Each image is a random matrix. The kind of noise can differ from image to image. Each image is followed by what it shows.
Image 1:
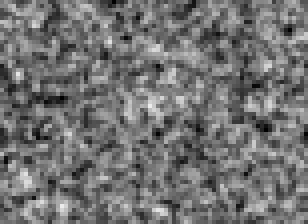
blotchy
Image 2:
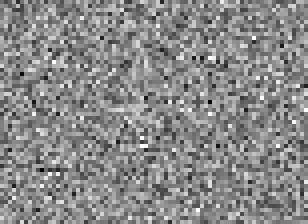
independent entries
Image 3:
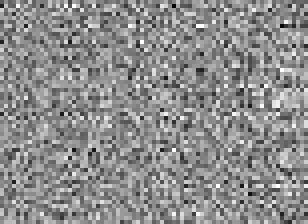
low rank plus noise
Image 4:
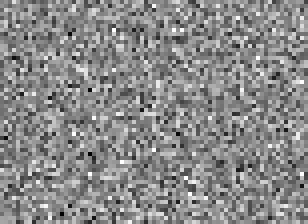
independent entries
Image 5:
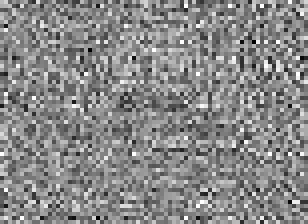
low rank plus noise
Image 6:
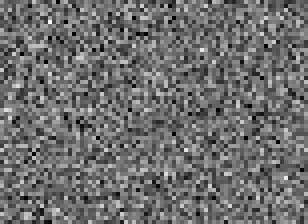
independent entries
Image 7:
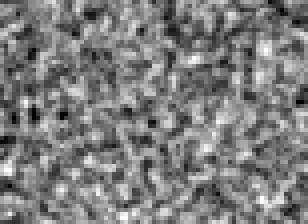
blotchy
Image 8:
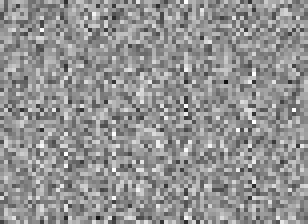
low rank plus noise
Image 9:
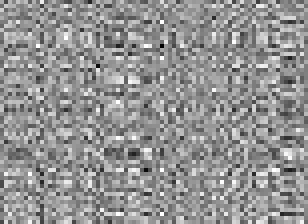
low rank plus noise
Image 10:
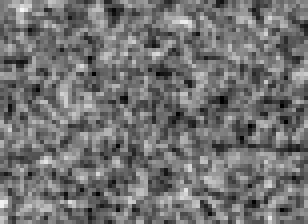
blotchy
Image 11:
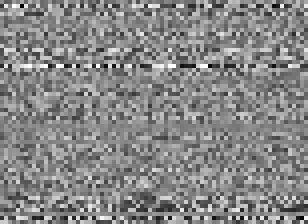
rows of uneven size
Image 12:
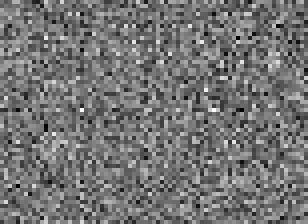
low rank plus noise
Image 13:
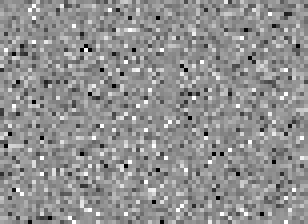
heavy tails
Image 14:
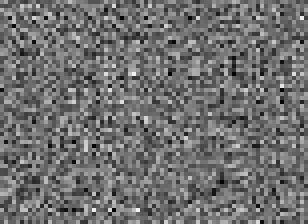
low rank plus noise
